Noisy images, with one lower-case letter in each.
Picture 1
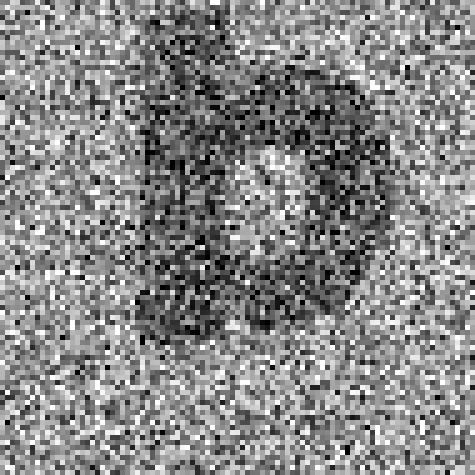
b
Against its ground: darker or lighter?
darker
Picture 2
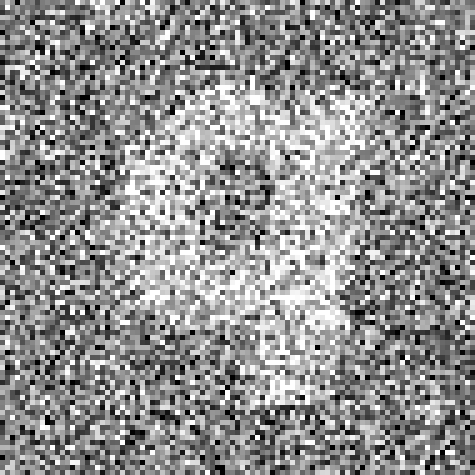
q
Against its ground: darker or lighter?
lighter
